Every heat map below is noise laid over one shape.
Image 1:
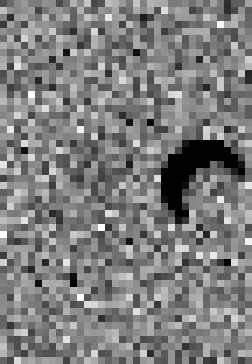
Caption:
dark crescent, middle right
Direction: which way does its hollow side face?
down and right
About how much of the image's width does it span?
a third
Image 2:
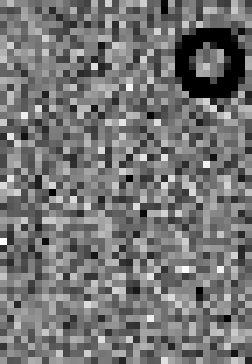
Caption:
dark ring, top right
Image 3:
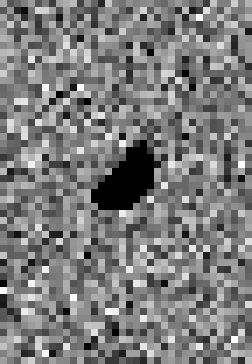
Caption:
dark half disc, centre
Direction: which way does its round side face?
down and right
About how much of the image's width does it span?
a quarter
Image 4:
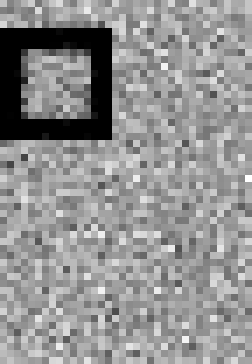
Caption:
dark square frame, top left
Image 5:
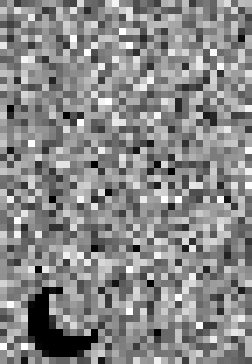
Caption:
dark crescent, bottom left
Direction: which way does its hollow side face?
up and right
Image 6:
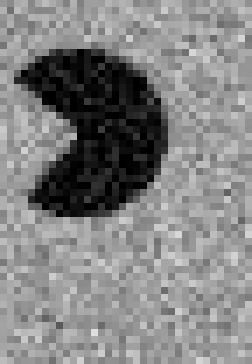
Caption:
dark disc with a wedge cut out
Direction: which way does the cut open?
left
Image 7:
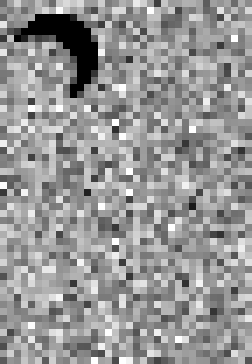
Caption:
dark crescent, top left
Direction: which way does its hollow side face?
down and left
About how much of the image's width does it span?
a third
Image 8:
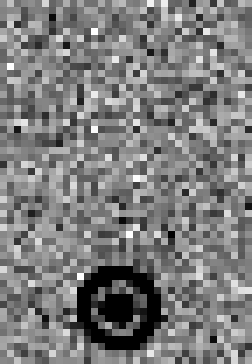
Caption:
dark bullseye, bottom middle
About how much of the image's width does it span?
a third
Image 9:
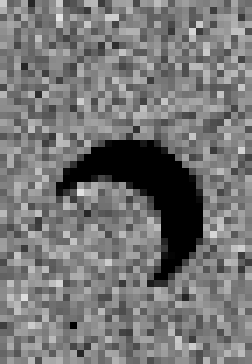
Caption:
dark crescent
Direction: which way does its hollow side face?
down and left
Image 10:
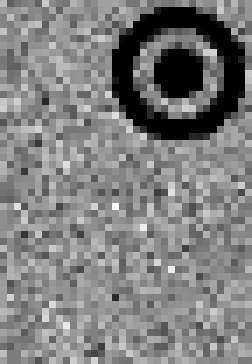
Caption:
dark bullseye
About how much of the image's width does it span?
half
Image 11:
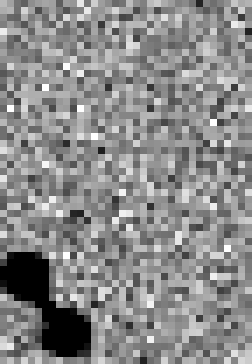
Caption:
dark dumbbell, bottom left
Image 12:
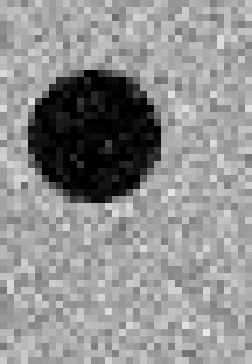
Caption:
dark disc
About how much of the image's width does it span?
half
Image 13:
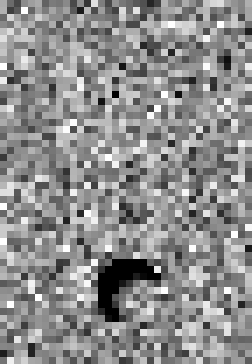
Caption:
dark crescent, bottom middle
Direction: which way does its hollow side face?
down and right
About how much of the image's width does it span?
a quarter
